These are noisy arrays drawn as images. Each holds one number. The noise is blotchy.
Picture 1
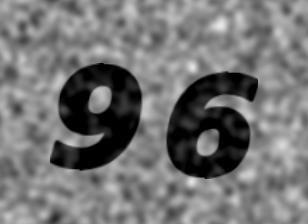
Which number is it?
96
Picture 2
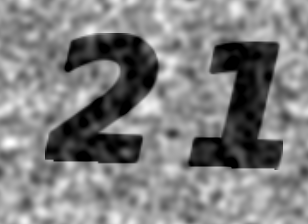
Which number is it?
21
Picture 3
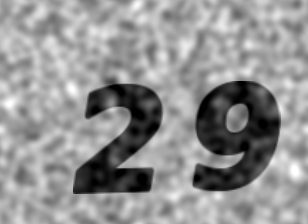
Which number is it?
29
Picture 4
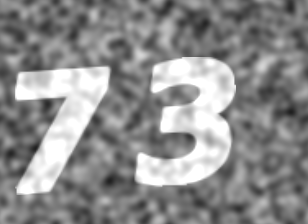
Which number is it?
73
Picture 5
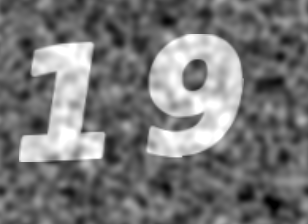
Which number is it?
19
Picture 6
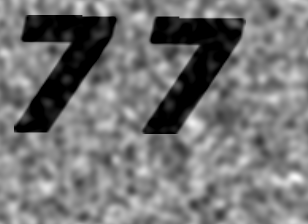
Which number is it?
77
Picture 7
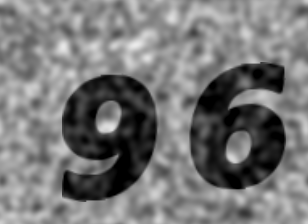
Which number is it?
96
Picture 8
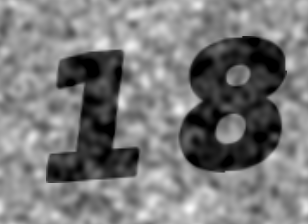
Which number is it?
18
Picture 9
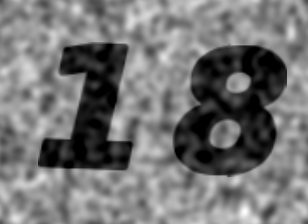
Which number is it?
18
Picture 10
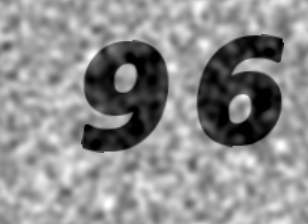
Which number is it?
96
